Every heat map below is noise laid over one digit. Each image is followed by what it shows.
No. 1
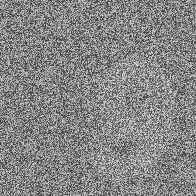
9
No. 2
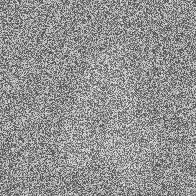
4
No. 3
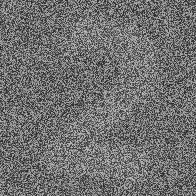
2
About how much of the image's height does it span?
nearly all
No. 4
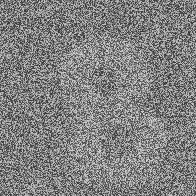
8
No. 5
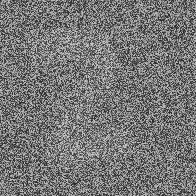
2
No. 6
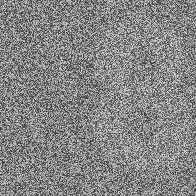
8
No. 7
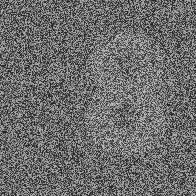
8
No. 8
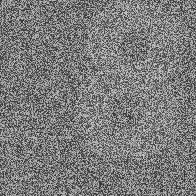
8
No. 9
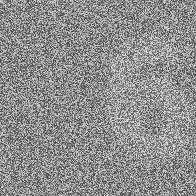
6
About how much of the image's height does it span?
two thirds
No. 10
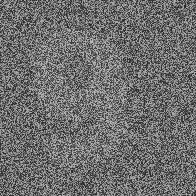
9
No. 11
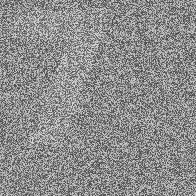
7
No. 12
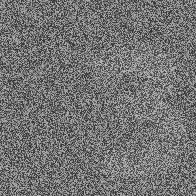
3
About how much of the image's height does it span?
two thirds
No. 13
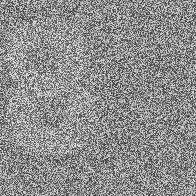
8
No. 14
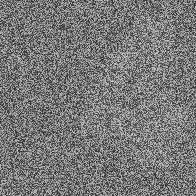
4
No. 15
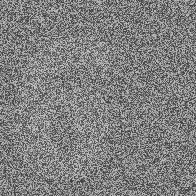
6
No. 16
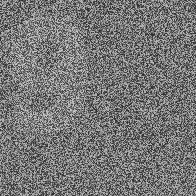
9
